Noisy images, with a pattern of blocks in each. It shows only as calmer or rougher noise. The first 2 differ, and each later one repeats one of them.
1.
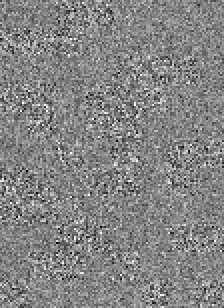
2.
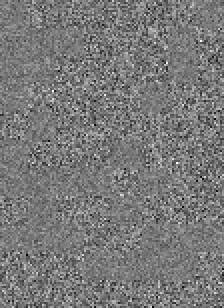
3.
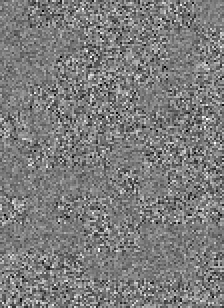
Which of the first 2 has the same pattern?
2
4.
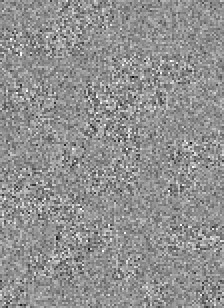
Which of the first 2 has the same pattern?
1
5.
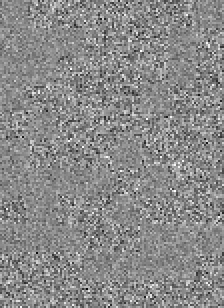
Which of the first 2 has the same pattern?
2
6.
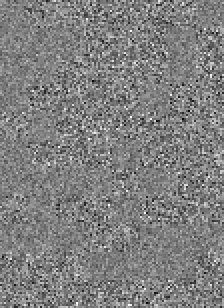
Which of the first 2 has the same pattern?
2
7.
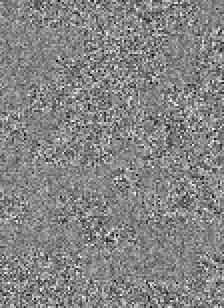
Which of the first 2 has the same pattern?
2
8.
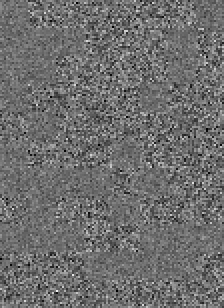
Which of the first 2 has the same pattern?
2
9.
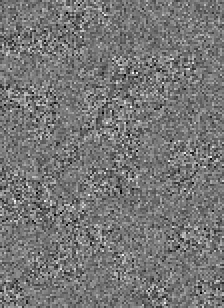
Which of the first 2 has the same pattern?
1
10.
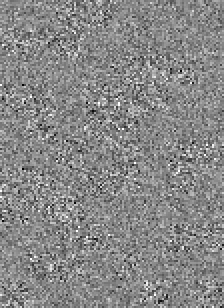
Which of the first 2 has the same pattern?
1
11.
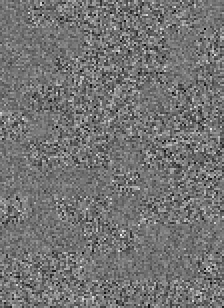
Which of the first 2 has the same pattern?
2
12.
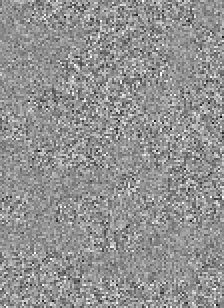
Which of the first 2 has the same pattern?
2
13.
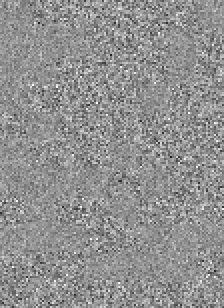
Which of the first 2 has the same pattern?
2
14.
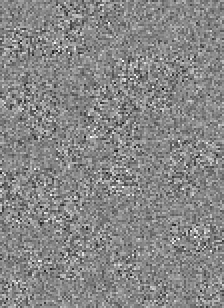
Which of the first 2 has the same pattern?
1
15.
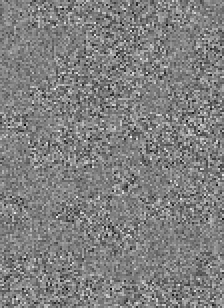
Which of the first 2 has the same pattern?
2
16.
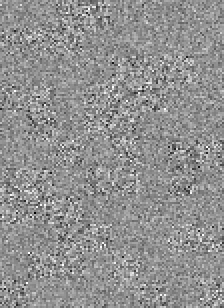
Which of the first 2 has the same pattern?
1
